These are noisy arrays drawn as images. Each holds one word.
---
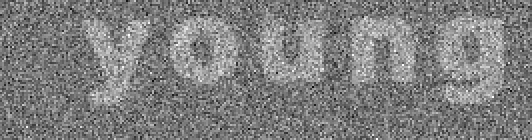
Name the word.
young
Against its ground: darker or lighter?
lighter
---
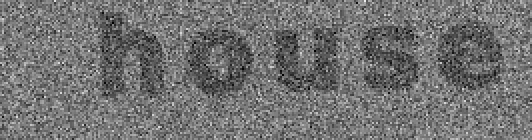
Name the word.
house
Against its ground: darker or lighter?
darker
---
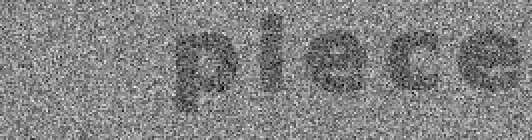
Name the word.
piece
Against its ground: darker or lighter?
darker
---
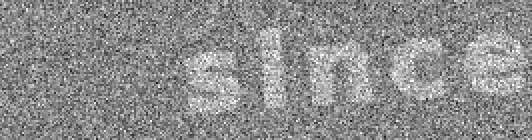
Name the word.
since
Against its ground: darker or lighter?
lighter
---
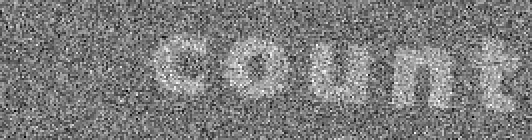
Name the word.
count
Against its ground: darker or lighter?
lighter
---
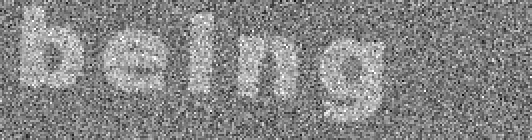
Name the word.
being
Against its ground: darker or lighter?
lighter
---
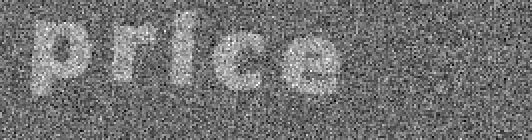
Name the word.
price
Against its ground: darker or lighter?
lighter
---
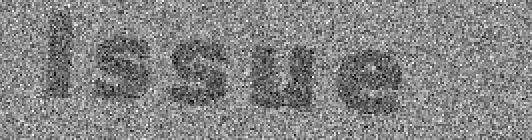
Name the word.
issue
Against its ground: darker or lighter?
darker
